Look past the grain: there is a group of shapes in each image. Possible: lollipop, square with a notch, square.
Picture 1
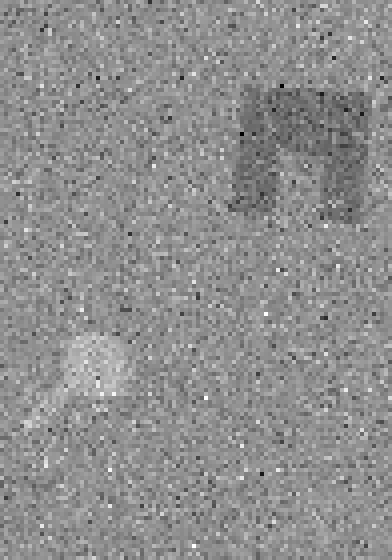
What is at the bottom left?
lollipop
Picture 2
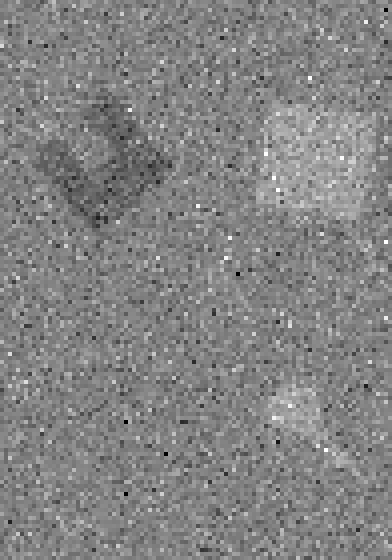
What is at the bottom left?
nothing
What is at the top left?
square with a notch
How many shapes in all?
3
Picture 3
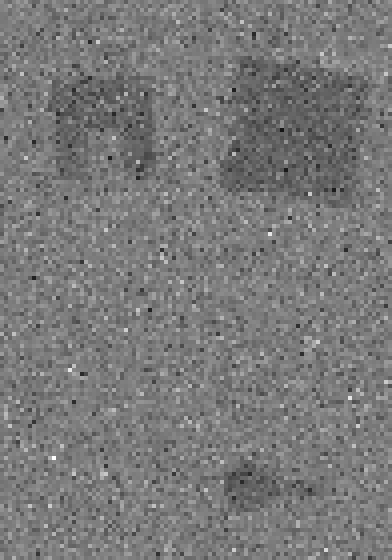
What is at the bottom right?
lollipop
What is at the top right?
square
